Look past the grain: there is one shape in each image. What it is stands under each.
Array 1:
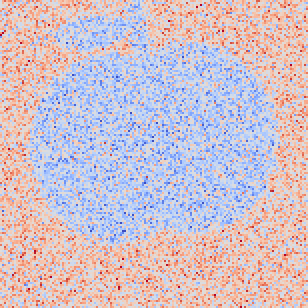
apple
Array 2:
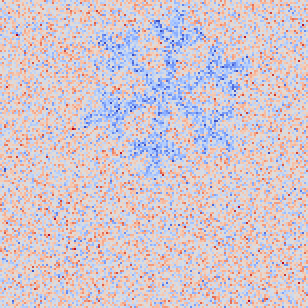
snowflake
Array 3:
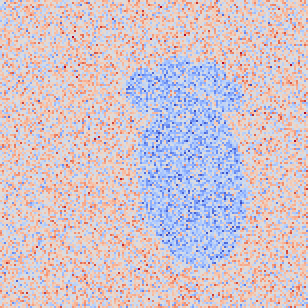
footprint
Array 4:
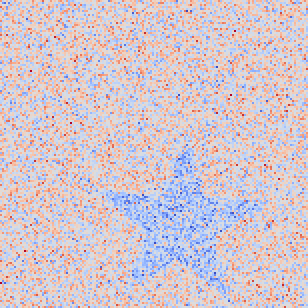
star
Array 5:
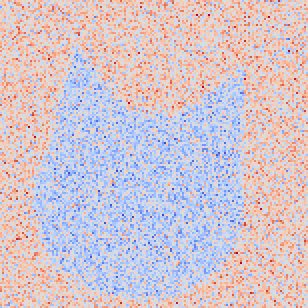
cat's head
